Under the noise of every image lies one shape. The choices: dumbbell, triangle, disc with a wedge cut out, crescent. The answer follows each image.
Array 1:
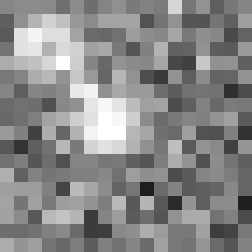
dumbbell
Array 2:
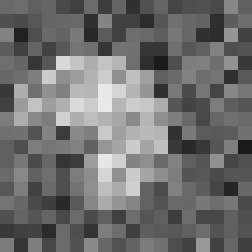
disc with a wedge cut out
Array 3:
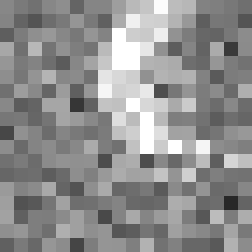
crescent
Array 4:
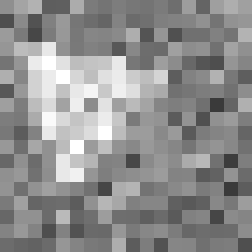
triangle
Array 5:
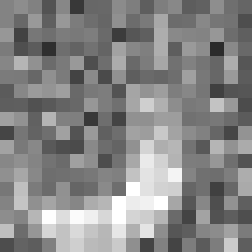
crescent
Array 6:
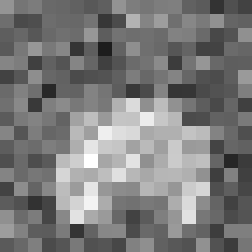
disc with a wedge cut out
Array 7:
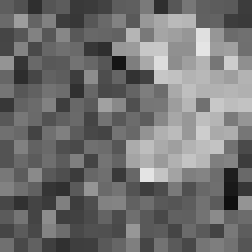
disc with a wedge cut out
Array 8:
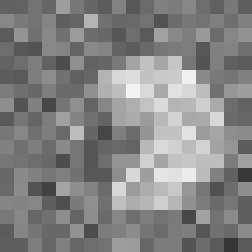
disc with a wedge cut out
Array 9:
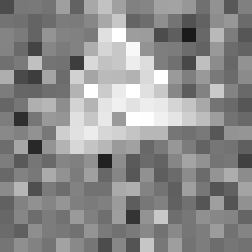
triangle
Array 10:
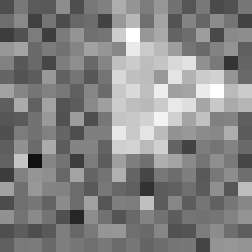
triangle
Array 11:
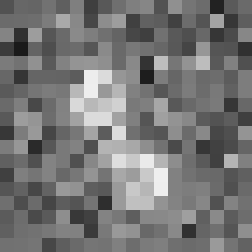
dumbbell
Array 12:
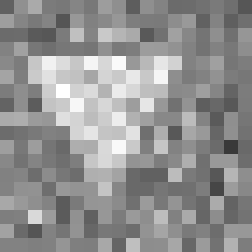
triangle
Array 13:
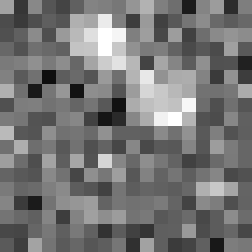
dumbbell
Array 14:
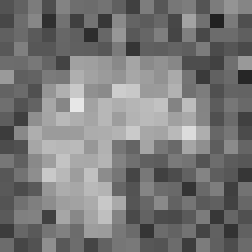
disc with a wedge cut out
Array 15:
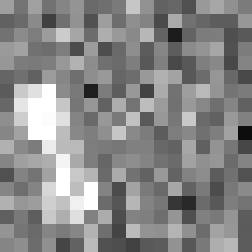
dumbbell
